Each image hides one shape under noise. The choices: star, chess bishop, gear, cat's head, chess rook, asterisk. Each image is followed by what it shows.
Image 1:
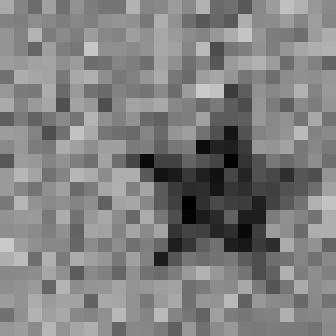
star
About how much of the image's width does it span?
two thirds
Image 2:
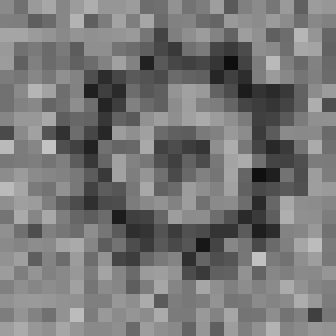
gear
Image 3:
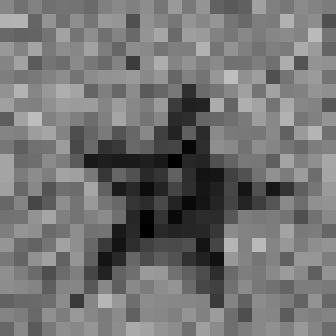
star
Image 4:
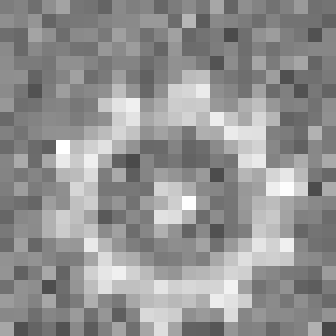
gear
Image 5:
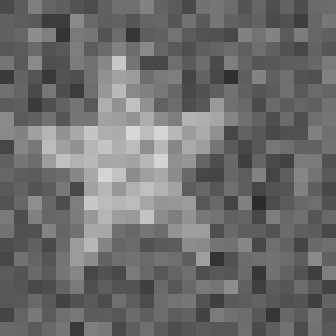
star
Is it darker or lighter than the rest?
lighter
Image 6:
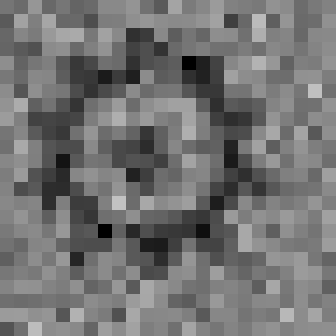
gear
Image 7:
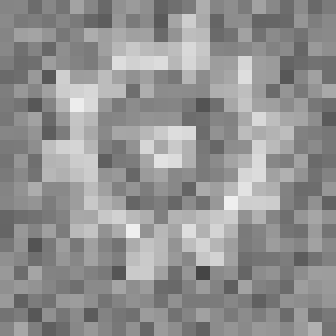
gear
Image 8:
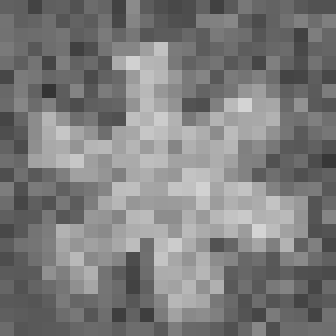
asterisk
